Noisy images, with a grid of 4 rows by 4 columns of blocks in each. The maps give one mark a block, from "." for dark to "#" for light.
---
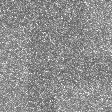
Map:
. . . #
# . . #
# . . .
# . # #
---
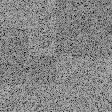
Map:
# # . .
. # . .
. . # #
# # # #
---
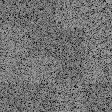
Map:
. . # #
# . . #
# # . #
. . # .
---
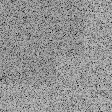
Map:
. . . #
. . . #
. . # #
# # # #
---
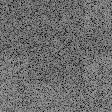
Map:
. . . #
. . . .
# . . #
# # # #
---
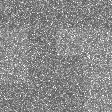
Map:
. . . .
# . # #
# . . #
. . . #
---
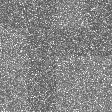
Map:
. . # .
# . . .
# . # #
# . # #
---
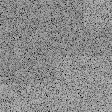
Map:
. . . #
. . . .
. . # #
# # # #
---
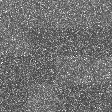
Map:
# # # #
# . . .
. . # #
. # . .
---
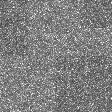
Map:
. # # .
. # # #
# # . .
# # . .
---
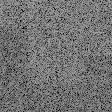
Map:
# # # #
. # # #
. # # .
. . . .
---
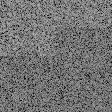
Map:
# # # #
# # . .
. . . .
. . . .
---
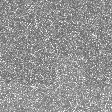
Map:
. . . .
. . . .
. . # .
# # # #
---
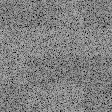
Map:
. . # .
# # # #
# . . .
. # # .
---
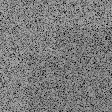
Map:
# # # #
# # . .
# . . .
# . . .
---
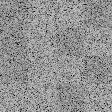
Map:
. # # .
. # . #
. # # .
# # . #
